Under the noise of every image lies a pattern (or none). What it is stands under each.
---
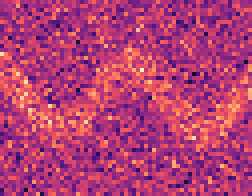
a wavy band
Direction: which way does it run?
left to right
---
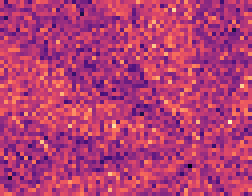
spokes from one point
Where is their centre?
bottom right
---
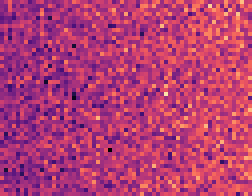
a smooth slope
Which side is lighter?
right
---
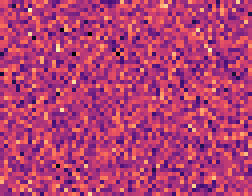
only noise
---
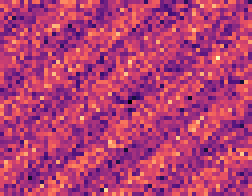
diagonal stripes
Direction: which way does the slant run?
bottom left to top right
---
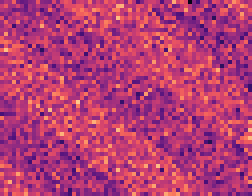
diagonal stripes
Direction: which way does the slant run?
top left to bottom right
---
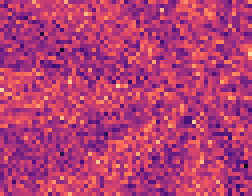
spokes from one point
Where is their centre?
middle right
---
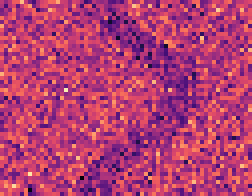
a wavy band
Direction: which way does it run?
top to bottom
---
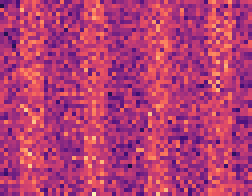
vertical stripes
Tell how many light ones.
4
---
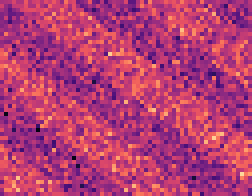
diagonal stripes
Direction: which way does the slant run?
top left to bottom right
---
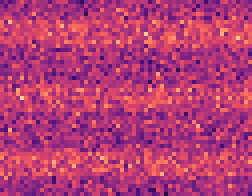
horizontal stripes
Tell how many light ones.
3
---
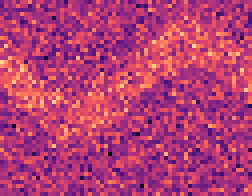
a wavy band
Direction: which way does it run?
left to right
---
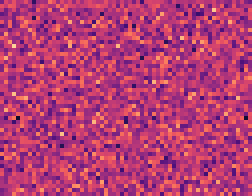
only noise
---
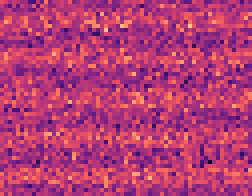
horizontal stripes
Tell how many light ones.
5
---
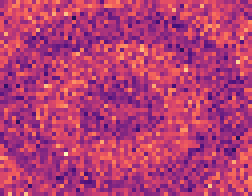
rings round one point
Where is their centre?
centre
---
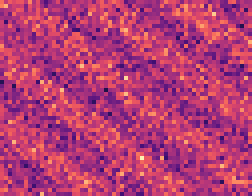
diagonal stripes
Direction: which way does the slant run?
top left to bottom right
